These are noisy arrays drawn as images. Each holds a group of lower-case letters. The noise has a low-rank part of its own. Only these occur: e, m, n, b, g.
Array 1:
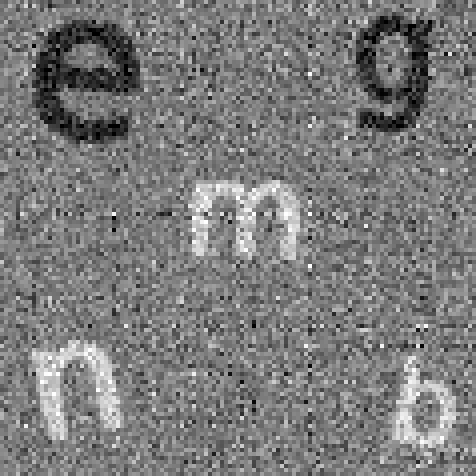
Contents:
top left: dark e; top right: dark g; centre: light m; bottom left: light n; bottom right: light b
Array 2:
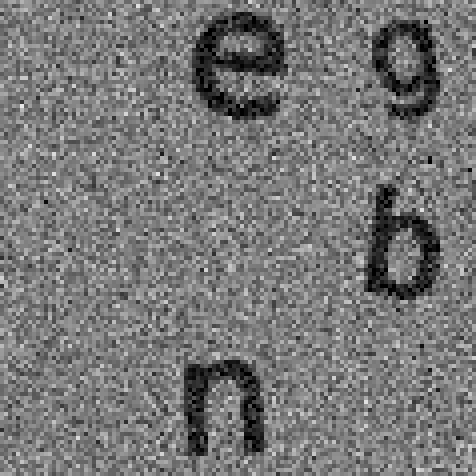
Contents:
top middle: dark e; top right: dark g; middle right: dark b; bottom middle: dark n
